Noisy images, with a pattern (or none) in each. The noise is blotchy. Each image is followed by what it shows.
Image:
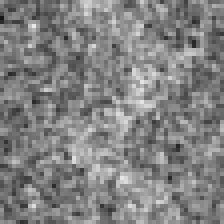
a wavy band
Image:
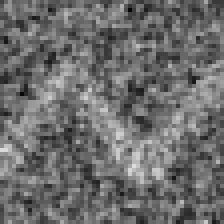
a wavy band
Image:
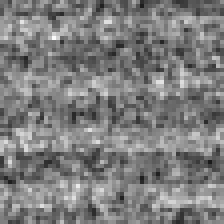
horizontal stripes
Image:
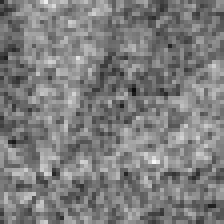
spokes from one point
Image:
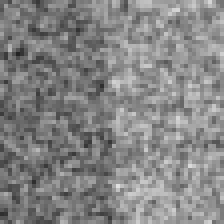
a sharp edge
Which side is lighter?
right
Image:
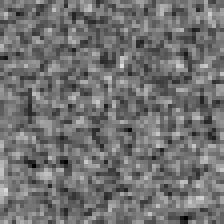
only noise
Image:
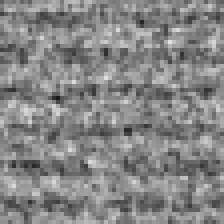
horizontal stripes
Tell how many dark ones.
6
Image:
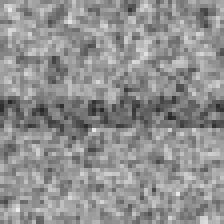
one horizontal stripe
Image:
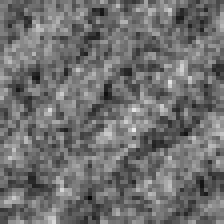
diagonal stripes
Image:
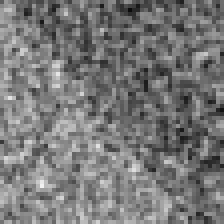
a sharp edge
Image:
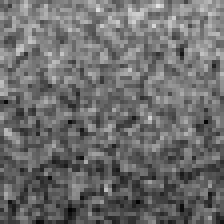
a smooth slope
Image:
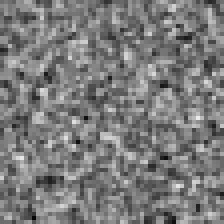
only noise
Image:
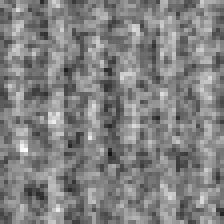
vertical stripes
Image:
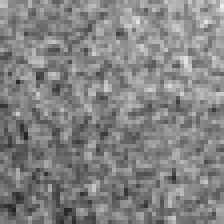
a smooth slope
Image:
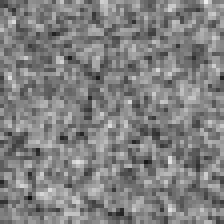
only noise
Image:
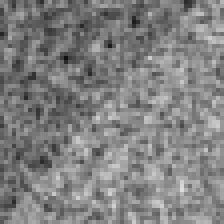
a sharp edge
